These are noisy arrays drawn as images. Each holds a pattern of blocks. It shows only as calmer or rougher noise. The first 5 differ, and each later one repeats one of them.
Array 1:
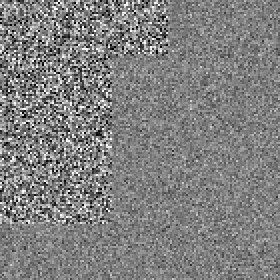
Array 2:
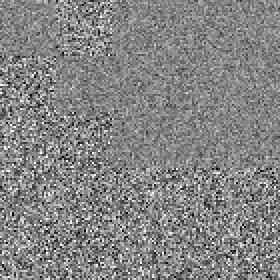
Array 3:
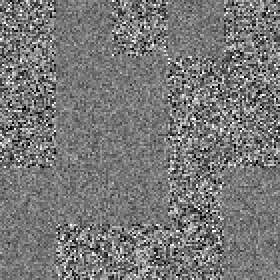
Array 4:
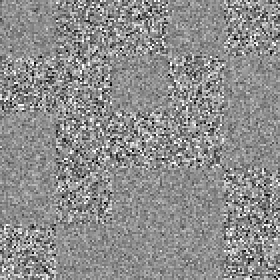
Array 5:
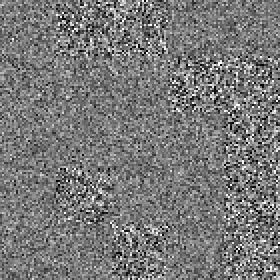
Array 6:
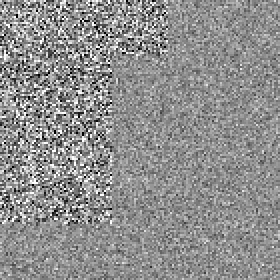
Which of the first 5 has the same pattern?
1
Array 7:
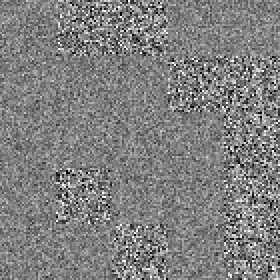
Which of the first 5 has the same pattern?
5
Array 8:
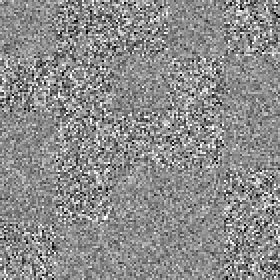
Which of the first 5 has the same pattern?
4
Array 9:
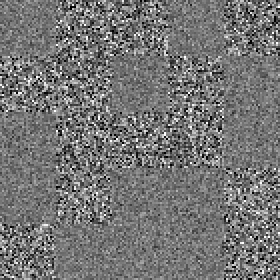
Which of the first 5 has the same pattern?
4
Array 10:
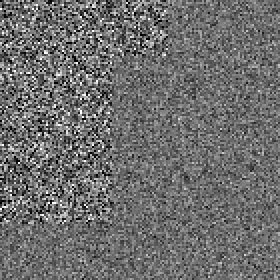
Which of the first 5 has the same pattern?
1
